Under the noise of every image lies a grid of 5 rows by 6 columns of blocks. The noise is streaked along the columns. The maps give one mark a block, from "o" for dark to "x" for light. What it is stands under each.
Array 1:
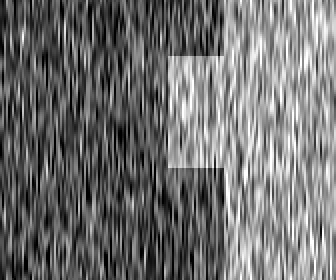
o o o o x x
o o o x x x
o o o x x x
o o o o x x
o o o o x x
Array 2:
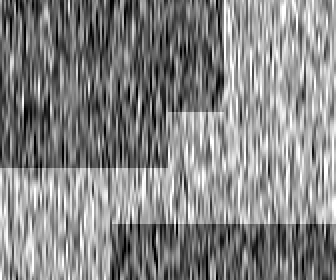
o o o o x x
o o o o x x
o o o x x x
x x x x x x
x x o o o o
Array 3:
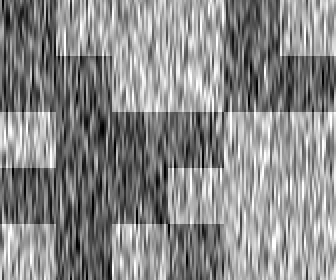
o x x x o x
o o x x o o
x o o o x x
o o o x x x
x o x o x x
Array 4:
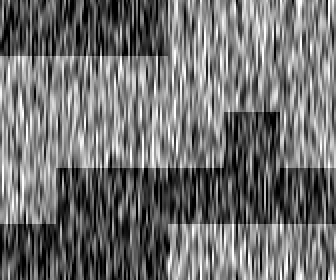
o o o x x x
x x x x x x
x x x x o x
x o o o o o
o o o x x x
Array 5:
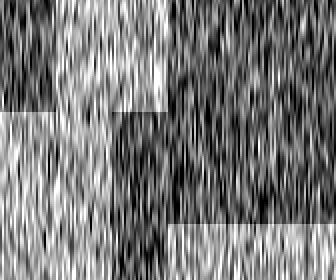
o x x o o o
o x x o o o
x x o o o o
x x o o o o
x x o x x x
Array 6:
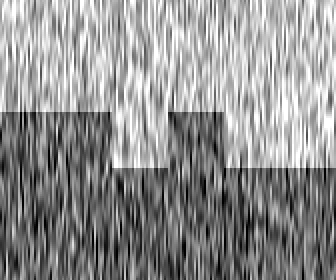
x x x x x x
x x x x x x
o o x o x x
o o o o o o
o o o o o o
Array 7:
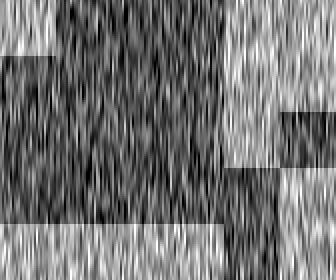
x o o o x x
o o o o x x
o o o o x o
o o o o o x
x x x x o x
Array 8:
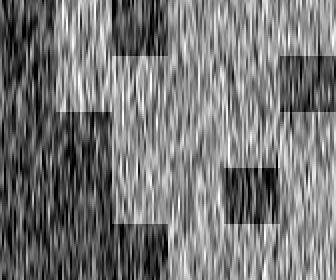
o x o x x x
o x x x x o
o o x x x x
o o x x o x
o o o x x x
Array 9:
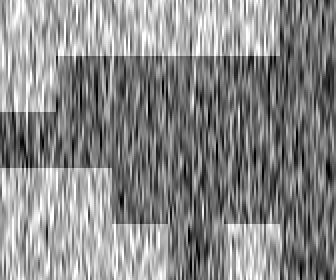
x x x x x o
x o o o o o
o o o o o o
x x o o o o
x x x o x o
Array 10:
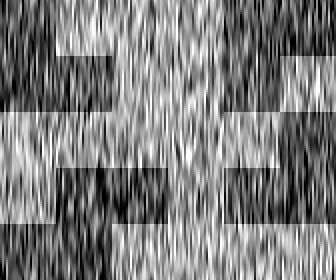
o x x x o o
o o x x o x
x x x x x o
x o o x o o
o o x x x x
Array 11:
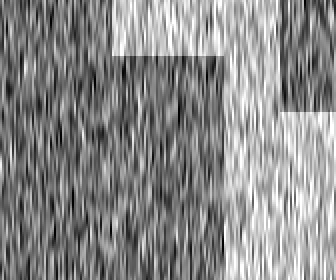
o o x x x o
o o o o x o
o o o o x x
o o o o x x
o o o o x x
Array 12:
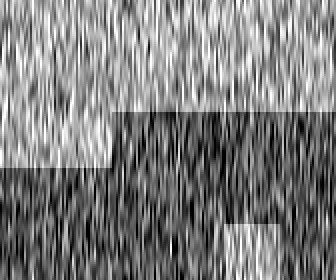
x x x x x x
x x x x x x
x x o o o o
o o o o o o
o o o o x o
